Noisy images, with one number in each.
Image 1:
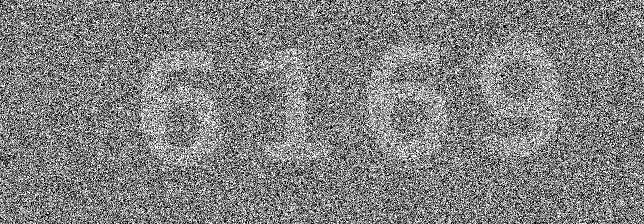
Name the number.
6169
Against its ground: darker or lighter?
lighter
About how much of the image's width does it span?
two thirds
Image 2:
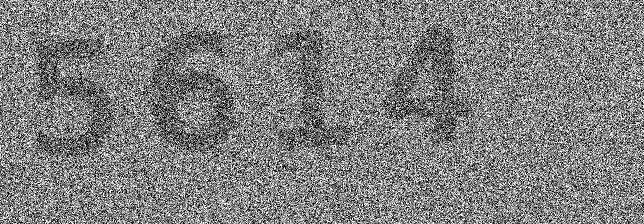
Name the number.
5614
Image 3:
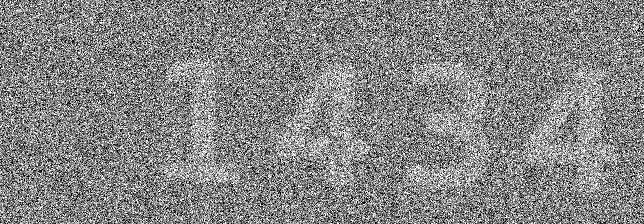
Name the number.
1434
